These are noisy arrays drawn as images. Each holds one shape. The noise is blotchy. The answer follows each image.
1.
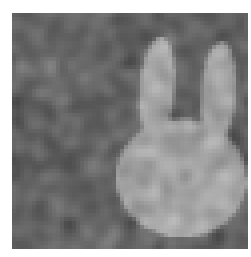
light rabbit's head
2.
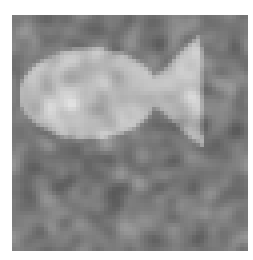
light fish
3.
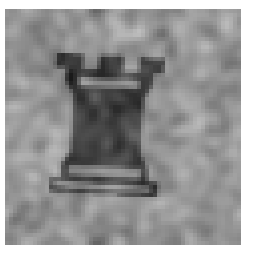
dark chess rook
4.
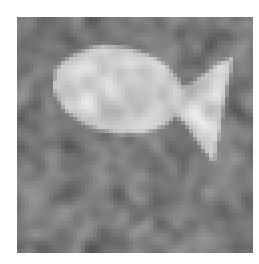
light fish
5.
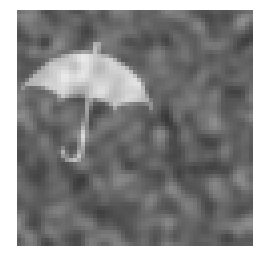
light umbrella
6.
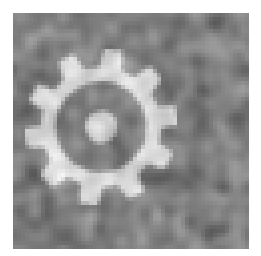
light gear
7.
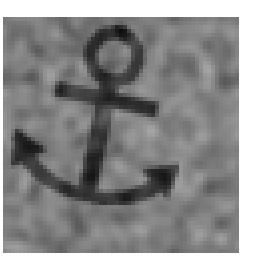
dark anchor
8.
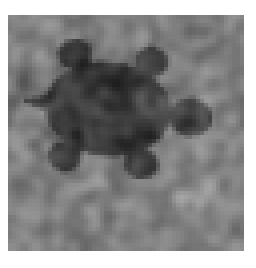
dark turtle
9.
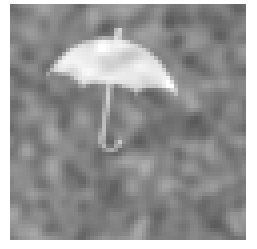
light umbrella
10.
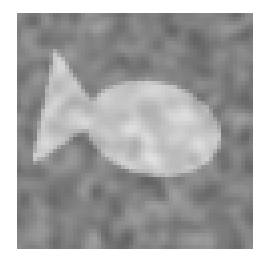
light fish
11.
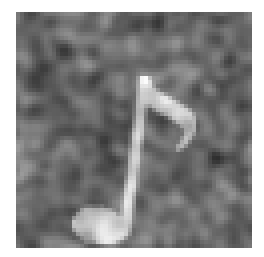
light musical note
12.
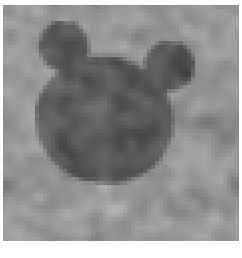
dark bear's head
